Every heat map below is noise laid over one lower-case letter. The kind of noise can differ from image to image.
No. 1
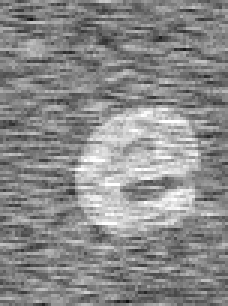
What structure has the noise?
streaked along the rows
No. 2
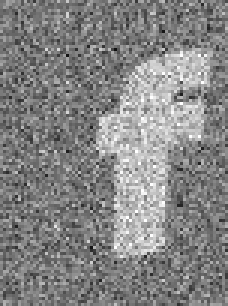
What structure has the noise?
low rank plus noise
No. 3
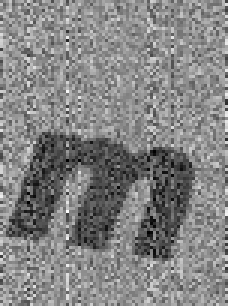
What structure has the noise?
columns of uneven size
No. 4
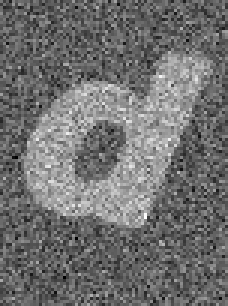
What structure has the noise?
independent entries
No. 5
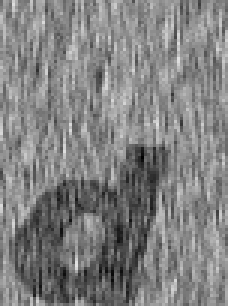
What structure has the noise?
streaked along the columns
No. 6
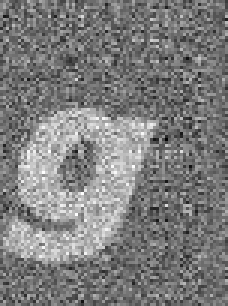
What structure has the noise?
low rank plus noise
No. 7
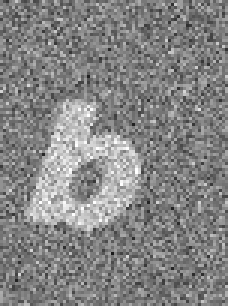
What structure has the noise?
independent entries
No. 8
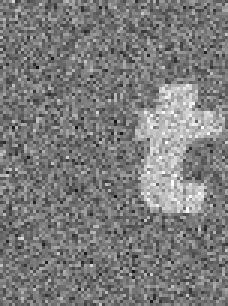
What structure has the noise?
independent entries
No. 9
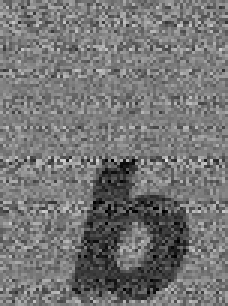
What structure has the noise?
rows of uneven size
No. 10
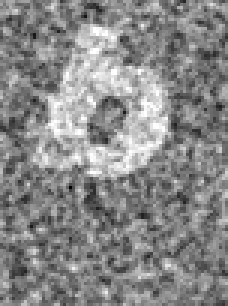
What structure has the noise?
blotchy
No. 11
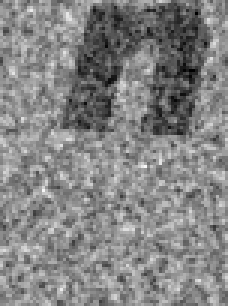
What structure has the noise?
blotchy
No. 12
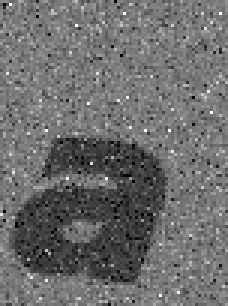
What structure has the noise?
heavy tails
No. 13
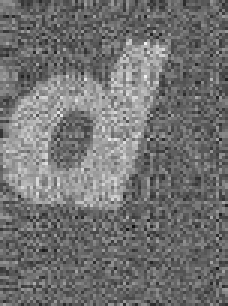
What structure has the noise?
low rank plus noise
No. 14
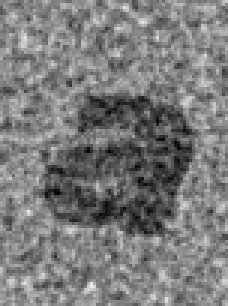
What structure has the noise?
blotchy
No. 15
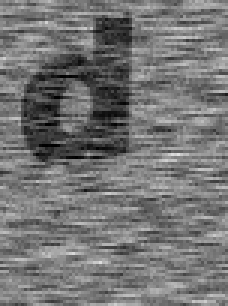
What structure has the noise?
streaked along the rows
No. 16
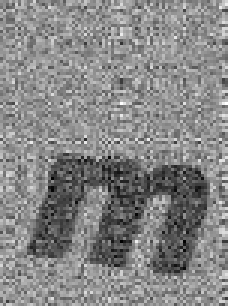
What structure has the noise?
low rank plus noise
